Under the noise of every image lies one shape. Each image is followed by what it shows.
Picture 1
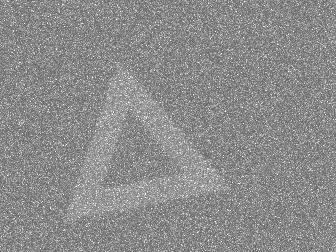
triangle frame
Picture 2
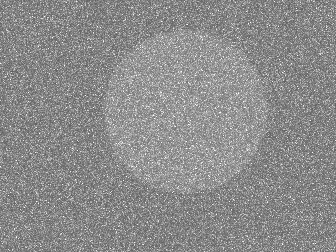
disc
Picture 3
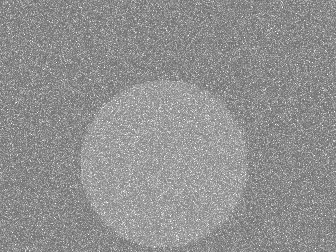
disc
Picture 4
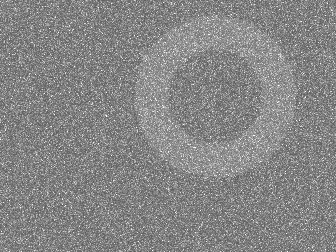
ring
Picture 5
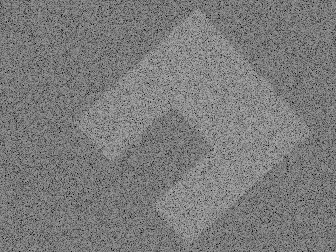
square with a notch
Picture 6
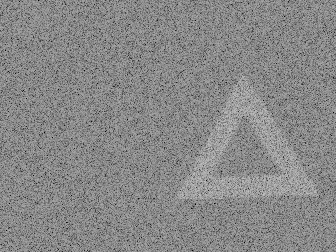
triangle frame
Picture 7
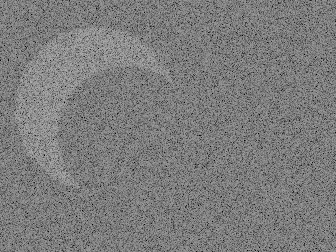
crescent
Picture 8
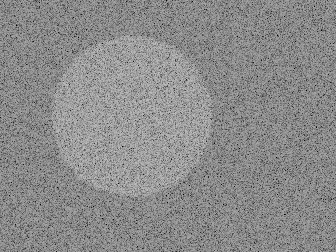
disc
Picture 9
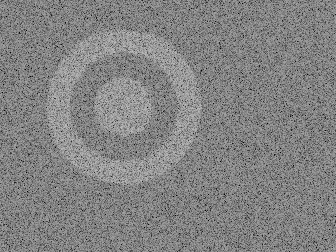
bullseye
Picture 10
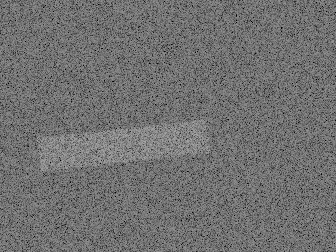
bar
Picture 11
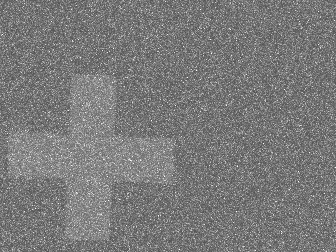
cross
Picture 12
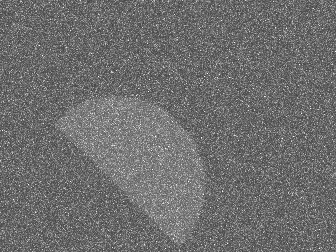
half disc
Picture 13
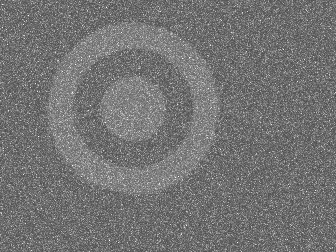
bullseye
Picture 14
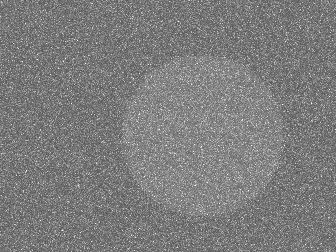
disc
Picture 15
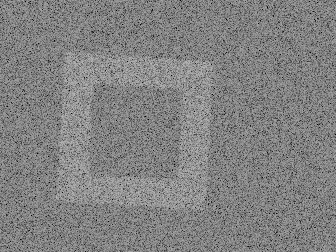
square frame
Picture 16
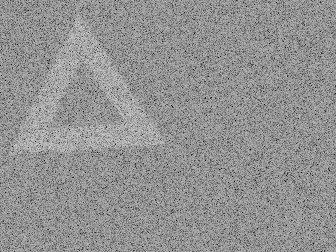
triangle frame
